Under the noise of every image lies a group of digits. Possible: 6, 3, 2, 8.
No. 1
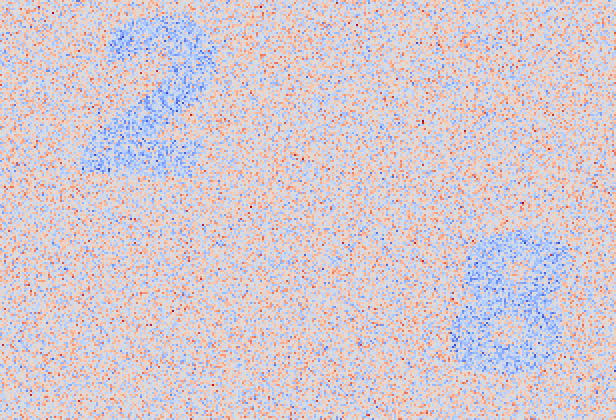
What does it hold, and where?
top left: blue 2; bottom right: blue 8
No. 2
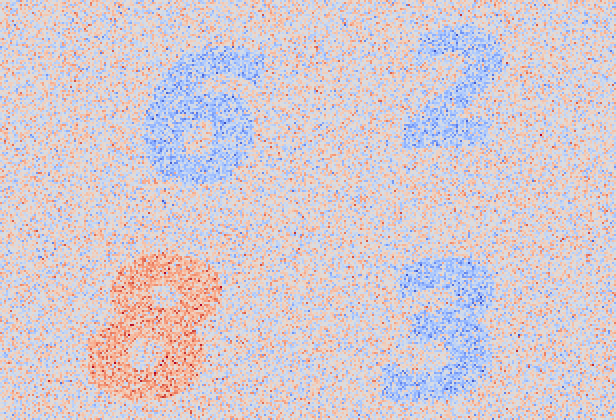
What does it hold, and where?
top left: blue 6; top right: blue 2; bottom left: red 8; bottom right: blue 3
